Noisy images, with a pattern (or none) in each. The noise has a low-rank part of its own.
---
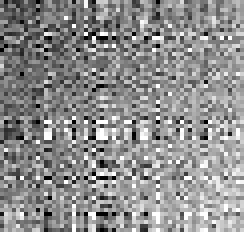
a smooth slope
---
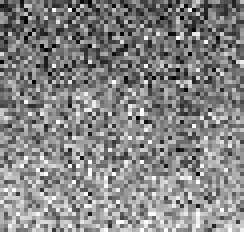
a smooth slope
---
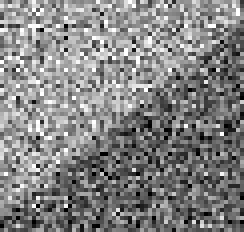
a sharp edge
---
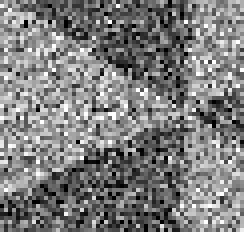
spokes from one point
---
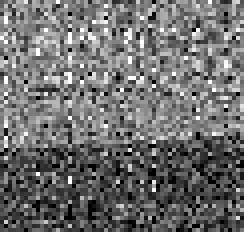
a sharp edge
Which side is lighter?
top
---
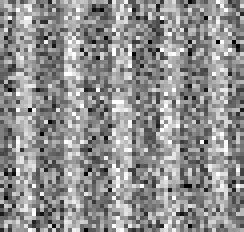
vertical stripes
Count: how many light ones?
5
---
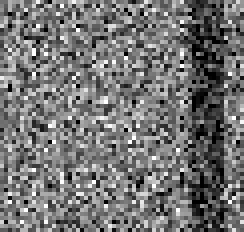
one vertical stripe
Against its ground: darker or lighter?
darker
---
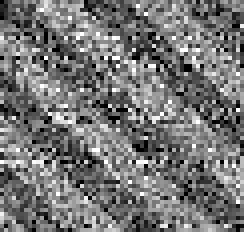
diagonal stripes
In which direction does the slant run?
top left to bottom right
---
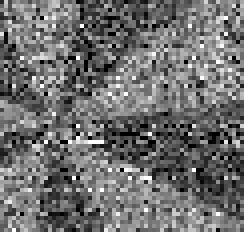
spokes from one point
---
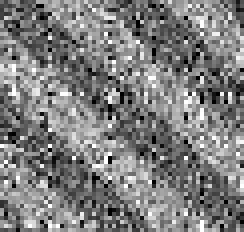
diagonal stripes
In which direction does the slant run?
top left to bottom right
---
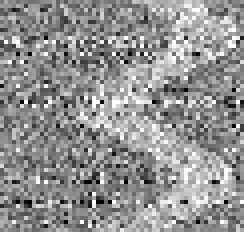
a wavy band
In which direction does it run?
top to bottom
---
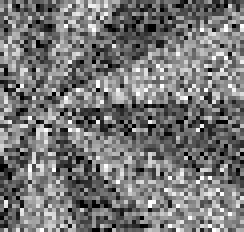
spokes from one point
